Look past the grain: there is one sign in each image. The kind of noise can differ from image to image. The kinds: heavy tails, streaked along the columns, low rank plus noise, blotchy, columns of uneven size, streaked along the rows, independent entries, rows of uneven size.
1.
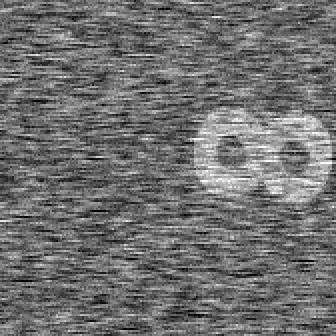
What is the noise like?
streaked along the rows
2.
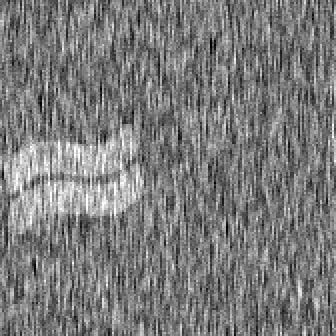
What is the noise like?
streaked along the columns
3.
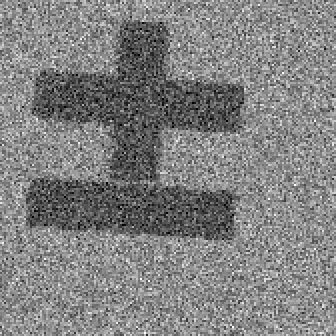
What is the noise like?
independent entries
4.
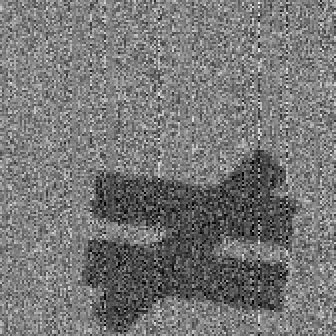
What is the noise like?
columns of uneven size
